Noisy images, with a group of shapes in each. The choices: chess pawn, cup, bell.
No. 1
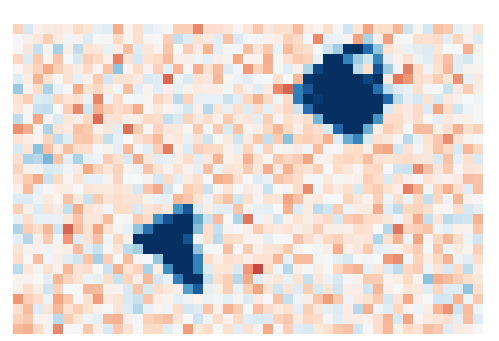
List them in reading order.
top right: blue cup; bottom left: blue chess pawn
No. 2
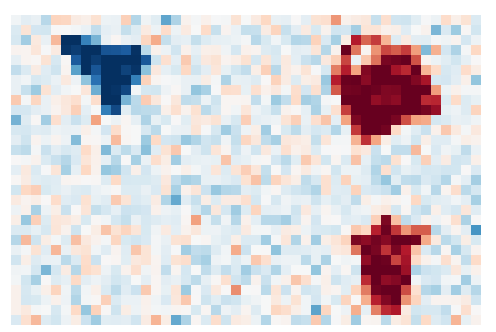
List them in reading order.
top left: blue chess pawn; top right: red cup; bottom right: red bell
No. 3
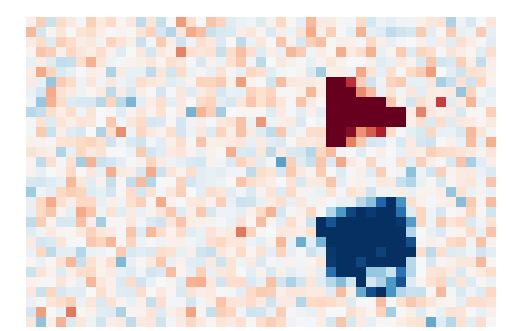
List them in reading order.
top right: red chess pawn; bottom right: blue cup
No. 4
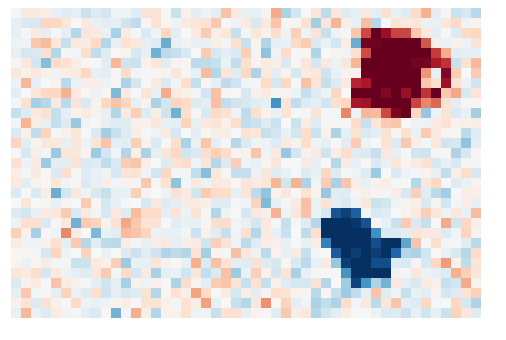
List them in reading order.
top right: red cup; bottom right: blue bell
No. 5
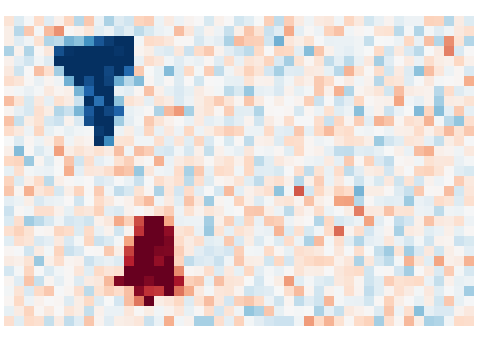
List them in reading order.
top left: blue chess pawn; bottom left: red bell
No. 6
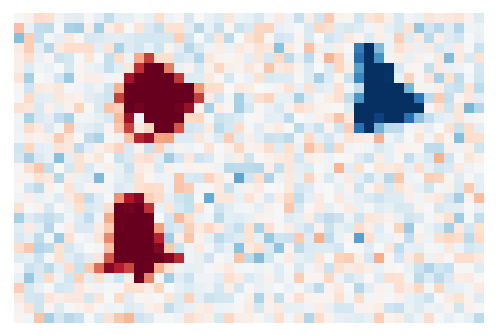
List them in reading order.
top left: red cup; top right: blue chess pawn; bottom left: red bell
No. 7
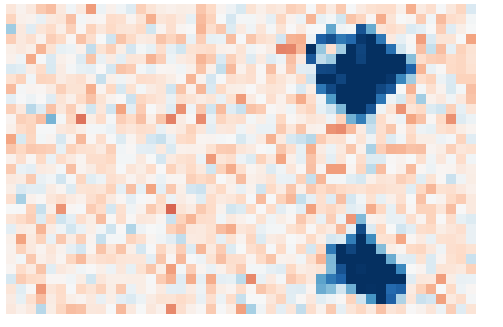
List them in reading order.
top right: blue cup; bottom right: blue bell
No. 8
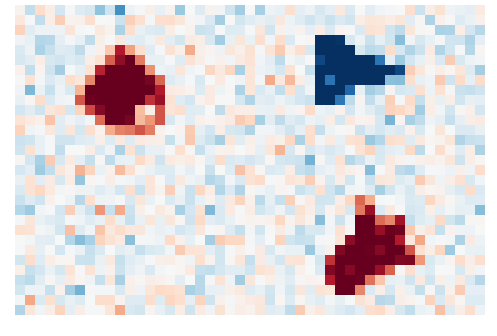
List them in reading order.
top left: red cup; top right: blue chess pawn; bottom right: red bell
